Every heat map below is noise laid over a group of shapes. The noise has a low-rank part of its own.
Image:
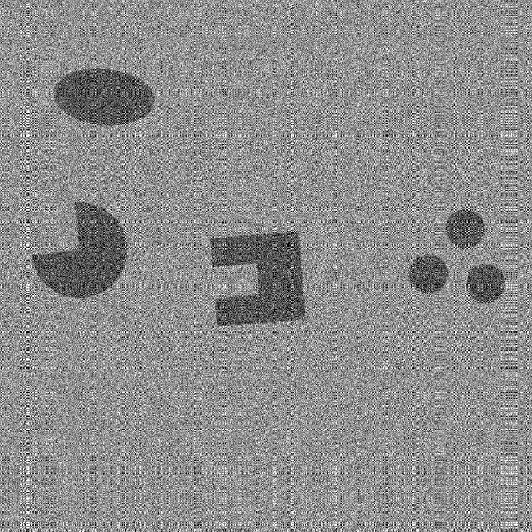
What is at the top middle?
nothing
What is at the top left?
ellipse
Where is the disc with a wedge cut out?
middle left
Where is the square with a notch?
centre
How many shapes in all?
4
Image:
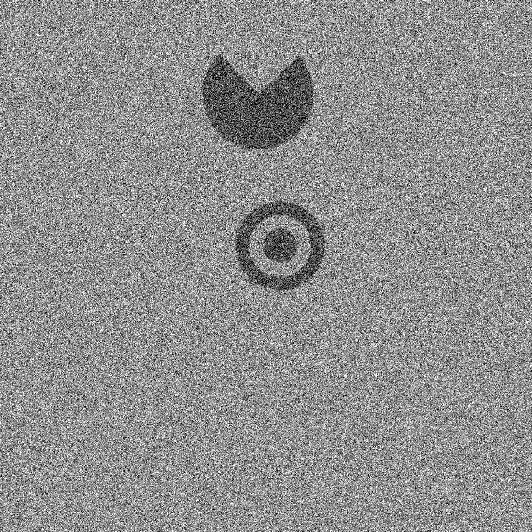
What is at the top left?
nothing
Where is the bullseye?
centre
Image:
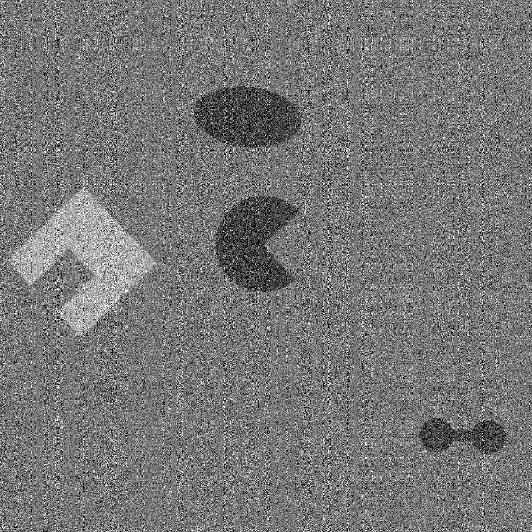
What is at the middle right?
nothing
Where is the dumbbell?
bottom right
